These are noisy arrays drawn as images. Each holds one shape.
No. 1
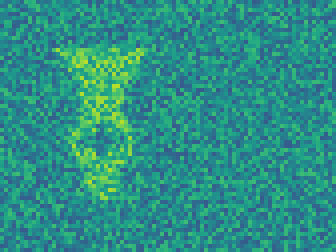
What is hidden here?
light chess bishop
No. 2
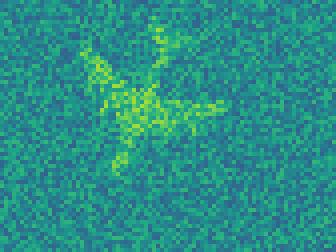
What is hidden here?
light airplane
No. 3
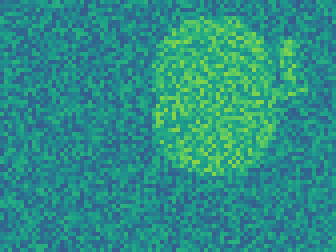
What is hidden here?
light apple
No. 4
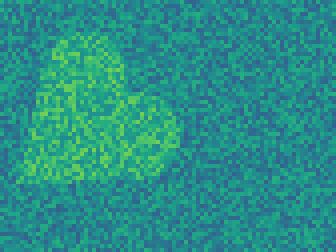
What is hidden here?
light heart
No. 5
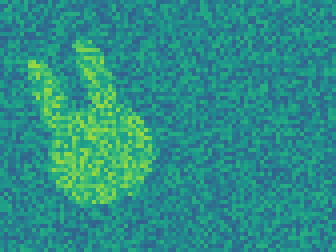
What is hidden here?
light rabbit's head
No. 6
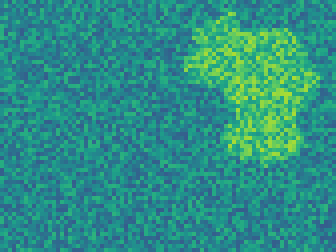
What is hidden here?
light car
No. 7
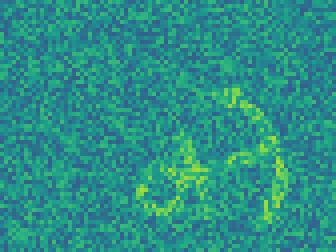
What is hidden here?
light anchor
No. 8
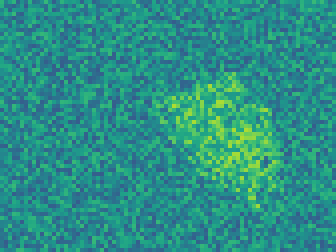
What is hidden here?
light chess knight
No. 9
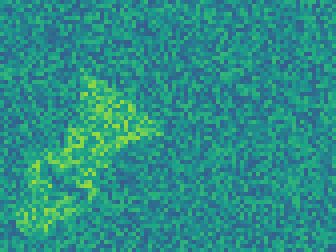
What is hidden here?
light chess bishop
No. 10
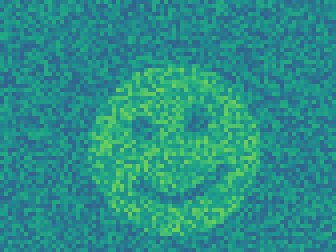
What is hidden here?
light smiling face
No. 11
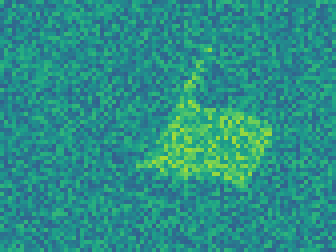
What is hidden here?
light flag
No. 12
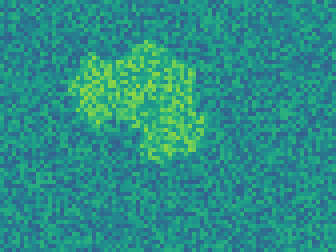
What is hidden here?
light car
